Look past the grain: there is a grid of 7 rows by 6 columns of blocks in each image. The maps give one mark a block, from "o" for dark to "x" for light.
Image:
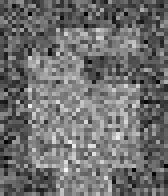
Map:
oooooo
ooxxxo
oxxooo
oxxxxo
oxxxxo
oxxxxo
ooxxoo
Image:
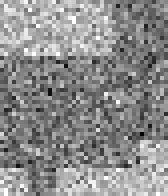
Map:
xxxxoo
xxxxoo
oooooo
oooooo
oooooo
ooooox
xoxxxx
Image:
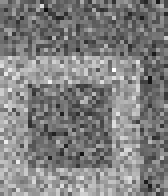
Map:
oooooo
oooooo
xxxxxo
xoooxo
xoooxo
xoooxo
xxxxxo
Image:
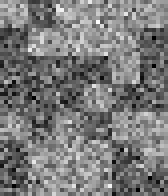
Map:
xoxxxx
oxxxxo
ooooxo
oooxoo
xoxoxx
oxxxox
oxxxoo
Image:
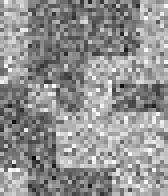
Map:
xoooox
xoooox
xooxxx
oxoxoo
ooxxxx
ooxxxx
xoooxx
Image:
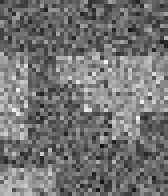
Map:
oooooo
oooooo
xoxxxx
xooxxx
xoooxo
oooooo
xxoooo
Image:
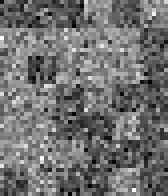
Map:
oooxox
xxxxxo
xoxxxo
xxoxoo
xxooxo
xxxooo
oxooxo
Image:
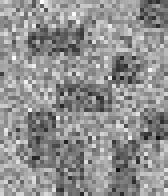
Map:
xxxxxo
xooxxx
xxxxox
xxooxx
xoxxxo
xooxox
xxoxox
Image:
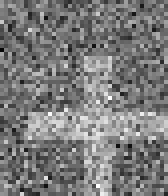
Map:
oooooo
oooooo
oooxoo
oooxoo
oxxxxx
oooxoo
oooxoo
